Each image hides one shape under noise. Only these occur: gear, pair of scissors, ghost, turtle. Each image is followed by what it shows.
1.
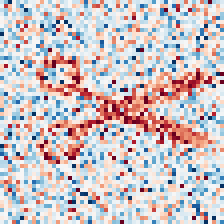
pair of scissors
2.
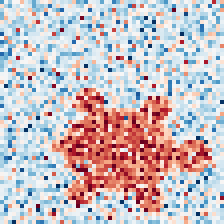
turtle
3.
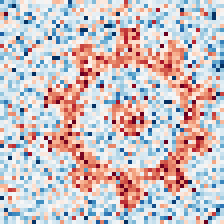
gear
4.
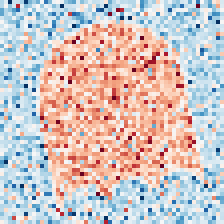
ghost
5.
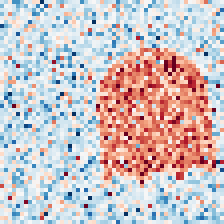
ghost
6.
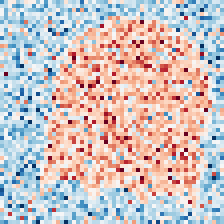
ghost
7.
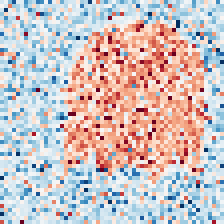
ghost
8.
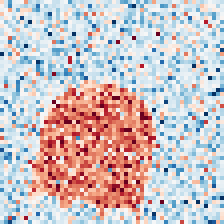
ghost
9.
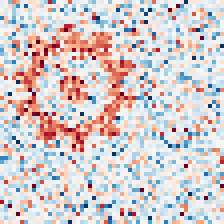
gear
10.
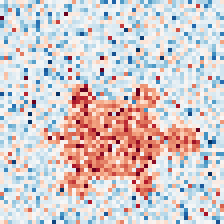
turtle
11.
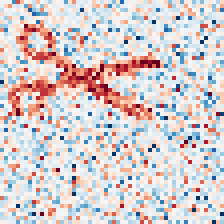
pair of scissors
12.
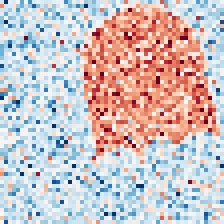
ghost
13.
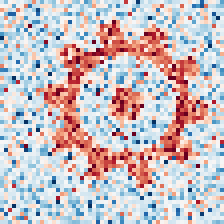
gear
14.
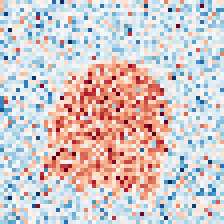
ghost
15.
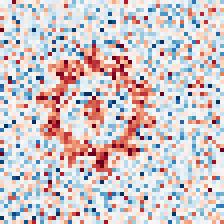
gear
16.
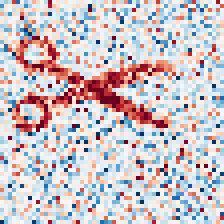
pair of scissors
